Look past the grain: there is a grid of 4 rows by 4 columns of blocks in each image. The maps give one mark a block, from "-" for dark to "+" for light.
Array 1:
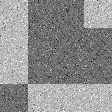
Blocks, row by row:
+--+
+---
+---
-+++
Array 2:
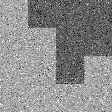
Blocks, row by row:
+---
++--
++-+
++++
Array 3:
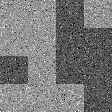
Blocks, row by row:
++-+
++--
-+--
+++-
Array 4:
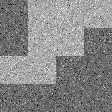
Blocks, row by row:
-+++
-++-
++--
----
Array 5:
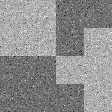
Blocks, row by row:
++--
++-+
--++
---+
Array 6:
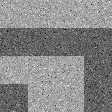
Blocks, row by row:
++++
----
+++-
-++-
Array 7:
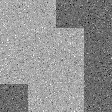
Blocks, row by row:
++--
+++-
+++-
-++-
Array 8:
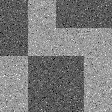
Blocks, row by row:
-+--
-+++
+--+
+--+
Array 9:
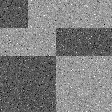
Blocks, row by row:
-+++
++--
--++
--++
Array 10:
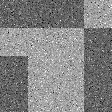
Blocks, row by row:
---+
+++-
-++-
-++-
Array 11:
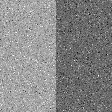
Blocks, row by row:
++--
++--
++--
++--
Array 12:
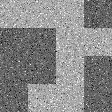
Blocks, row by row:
+++-
--++
--+-
-++-
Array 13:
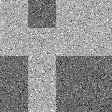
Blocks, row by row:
+-++
++++
-+--
-+--
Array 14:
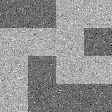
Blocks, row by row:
--++
+++-
+-++
+---
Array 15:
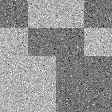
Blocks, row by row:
-++-
+--+
++--
++--
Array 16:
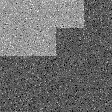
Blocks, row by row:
+++-
++--
----
----
